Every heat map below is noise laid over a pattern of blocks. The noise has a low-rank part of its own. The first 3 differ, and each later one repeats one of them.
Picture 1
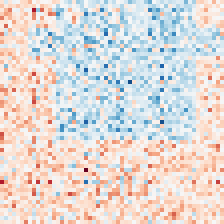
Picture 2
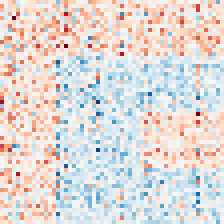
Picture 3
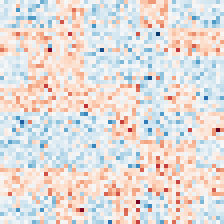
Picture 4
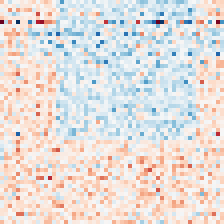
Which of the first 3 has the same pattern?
1
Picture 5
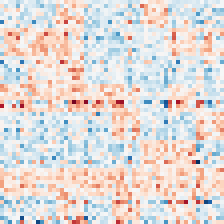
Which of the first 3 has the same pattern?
3
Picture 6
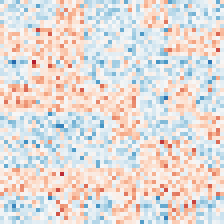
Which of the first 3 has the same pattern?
3
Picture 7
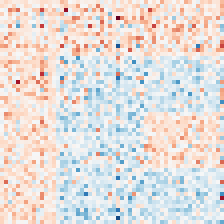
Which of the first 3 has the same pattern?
2
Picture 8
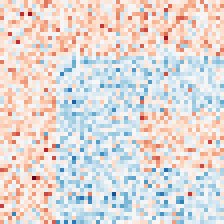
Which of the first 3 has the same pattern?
2
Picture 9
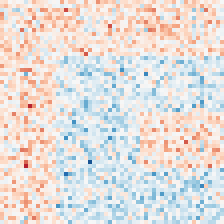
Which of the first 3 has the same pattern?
2
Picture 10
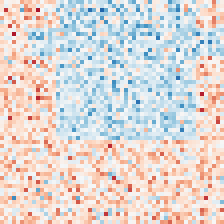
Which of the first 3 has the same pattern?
1
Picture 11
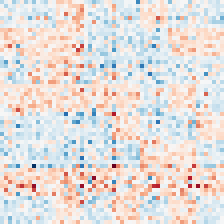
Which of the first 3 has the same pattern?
3
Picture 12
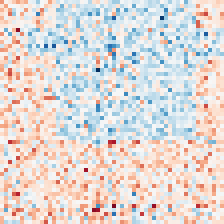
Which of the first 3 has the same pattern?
1
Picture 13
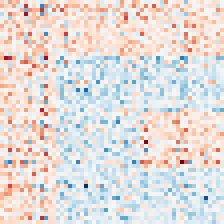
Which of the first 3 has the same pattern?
2
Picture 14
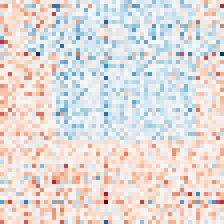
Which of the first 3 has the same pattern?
1
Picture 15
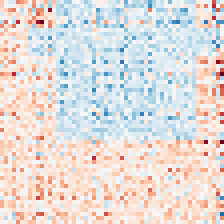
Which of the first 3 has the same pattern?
1
